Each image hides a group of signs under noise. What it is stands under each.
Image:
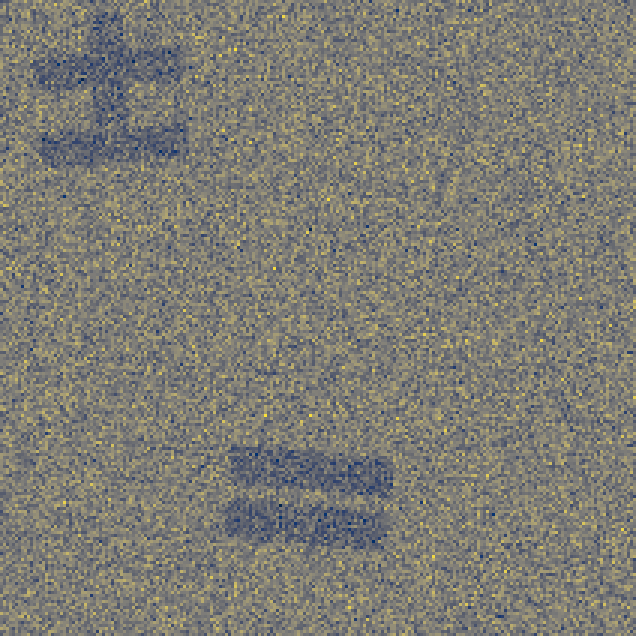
top left: dark plus-minus sign; bottom middle: dark equals sign
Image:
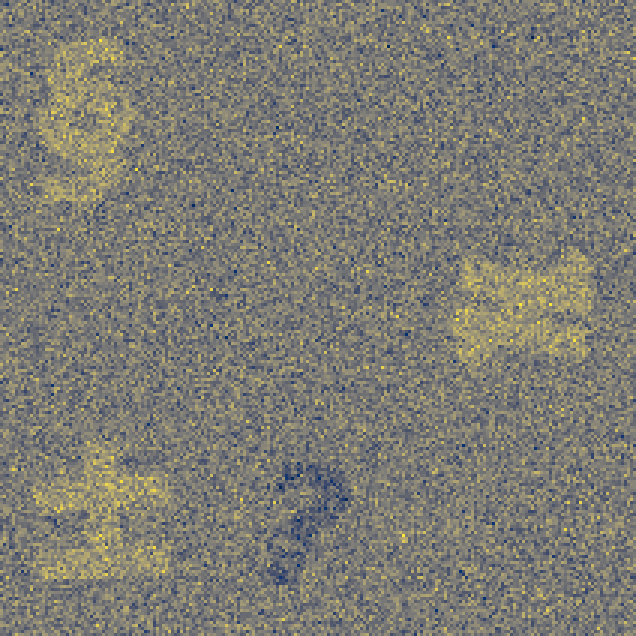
top left: light section sign; middle right: light not-equal sign; bottom left: light plus-minus sign; bottom middle: dark question mark
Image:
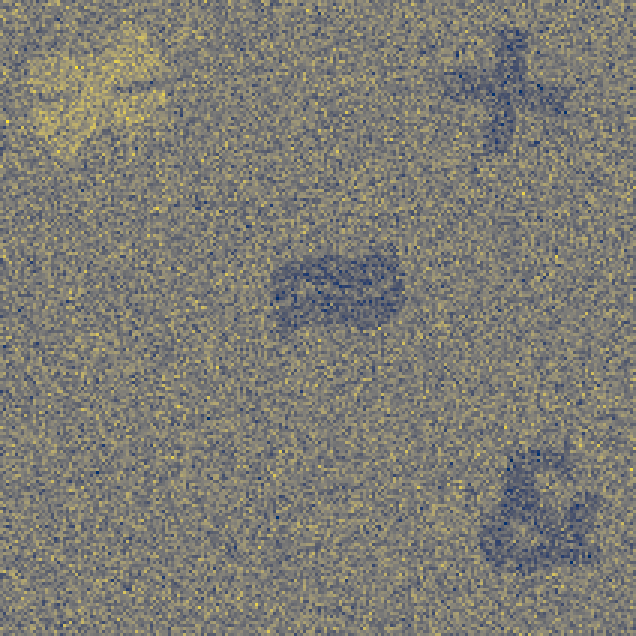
top left: light not-equal sign; top right: dark plus sign; centre: dark approximately sign; bottom right: dark ampersand
